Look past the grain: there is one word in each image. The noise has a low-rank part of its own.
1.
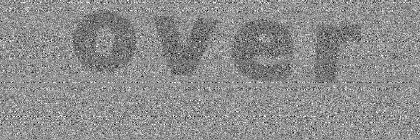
over
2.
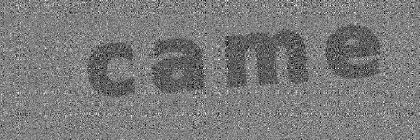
came
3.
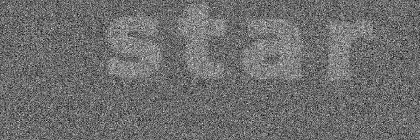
star
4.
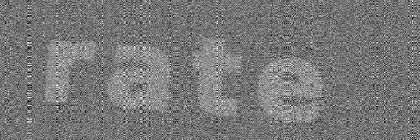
rate
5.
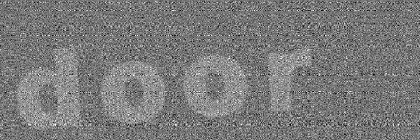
door
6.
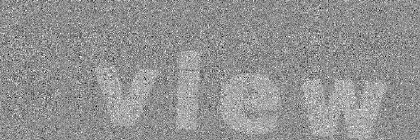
view
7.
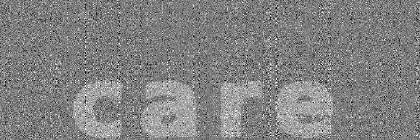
care
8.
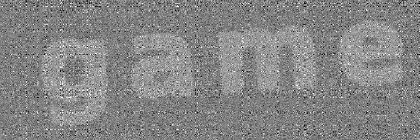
game
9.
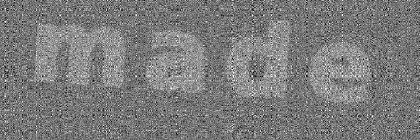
made
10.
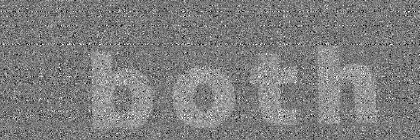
both
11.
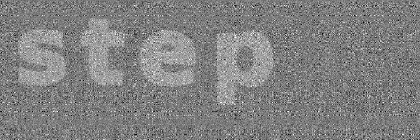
step
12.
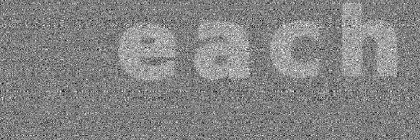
each
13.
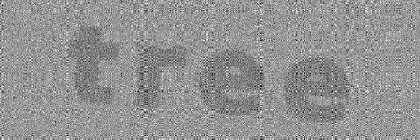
tree
